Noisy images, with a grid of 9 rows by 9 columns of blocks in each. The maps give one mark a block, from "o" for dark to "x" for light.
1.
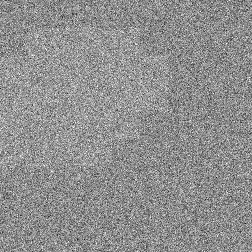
o o o o o o o o o
o x x x x o o o o
x x x x x x o o o
x x x x x x o o o
x x x x x o o o o
x x x x o o o o o
o o o o o o o o o
o o o o o o o o o
o o o o o o o o o
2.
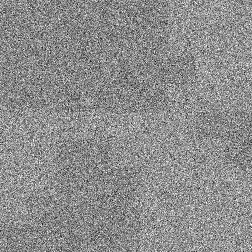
o o o o o o x x x
o o o o o o x x x
o o o o o o o x x
o o o o o o x x x
x x x x x x x o o
x x o o x x x x o
x x o o o x x x x
x o o o o x x x x
o o o o o x x x x
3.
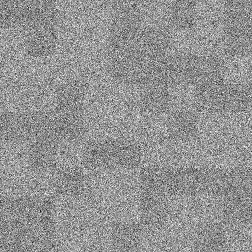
o o x x o x o x o
x o x x o o x x o
x x x x o o o o x
x x o x x o x o o
o o o x x x o x x
x o x o o x x x x
x x o x x o o o o
o o x x x o x x o
o o x x o x x o x
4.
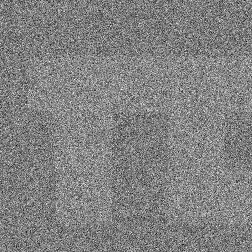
o o o o o o o o o
o o o o o o o o o
o x x x x x x x x
o x x x x x x x x
o o x x o o x x o
o o x x o o x x o
o o x x o o x x x
o o x x o o x x x
o o o o o o o o o
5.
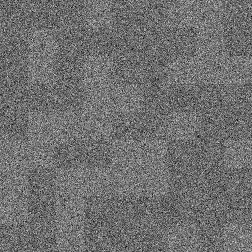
o o o x o o x x o
o x o o o o o x o
o x o x o o x x x
o o o x x o o o o
o x x x o o x o o
x x o o x x o o x
x o x x x x o o o
x o x o o o o o o
o o x o o o x o x
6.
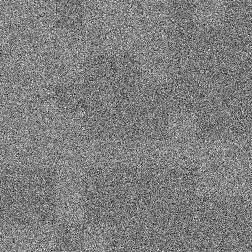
x x o x x x o x o
x x x x x x o o o
x x x o o x o o o
x x o o o o o o o
x x x o o o x o o
x x x x x x x x x
o o x o o o o x x
o o x o o o o o o
x x o x o o o o o
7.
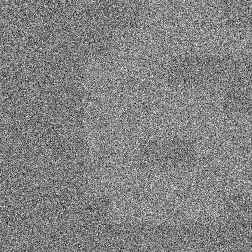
o o o o o x x x o
o o o o x x x x x
o o o x x x o o o
o o o x x x x x o
o o o x x x x x x
o o o x x o o x x
o o o x x x x x x
o o o o x x x x o
o o o o o o o o o
